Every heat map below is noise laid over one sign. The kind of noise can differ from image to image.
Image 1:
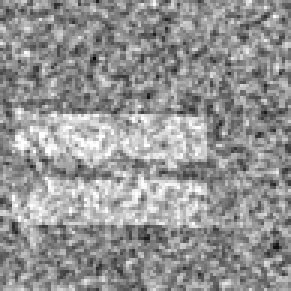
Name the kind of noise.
blotchy
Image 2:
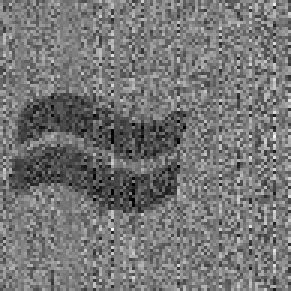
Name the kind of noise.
columns of uneven size
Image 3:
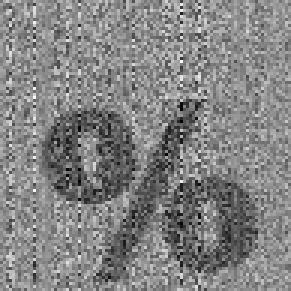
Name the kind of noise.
columns of uneven size
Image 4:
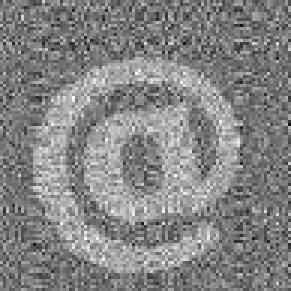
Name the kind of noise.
low rank plus noise
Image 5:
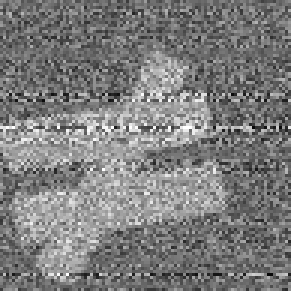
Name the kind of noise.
rows of uneven size
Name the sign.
not-equal sign
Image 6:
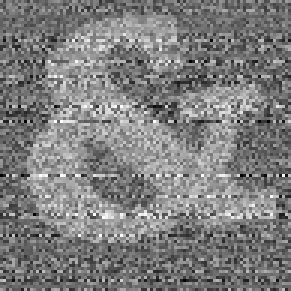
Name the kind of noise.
rows of uneven size
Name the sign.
ampersand
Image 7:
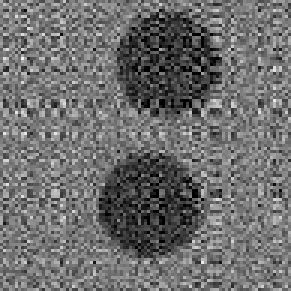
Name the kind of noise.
low rank plus noise
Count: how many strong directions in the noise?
one
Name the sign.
colon
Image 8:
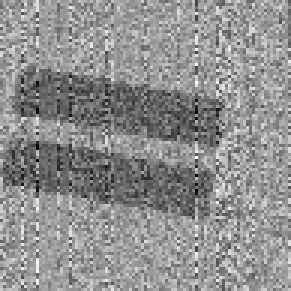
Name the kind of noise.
columns of uneven size
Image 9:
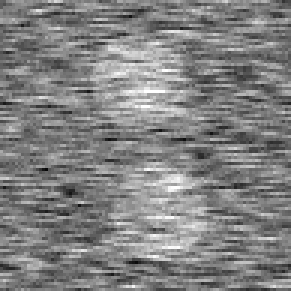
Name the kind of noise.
streaked along the rows
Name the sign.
colon
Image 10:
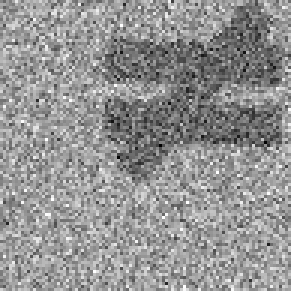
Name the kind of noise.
independent entries
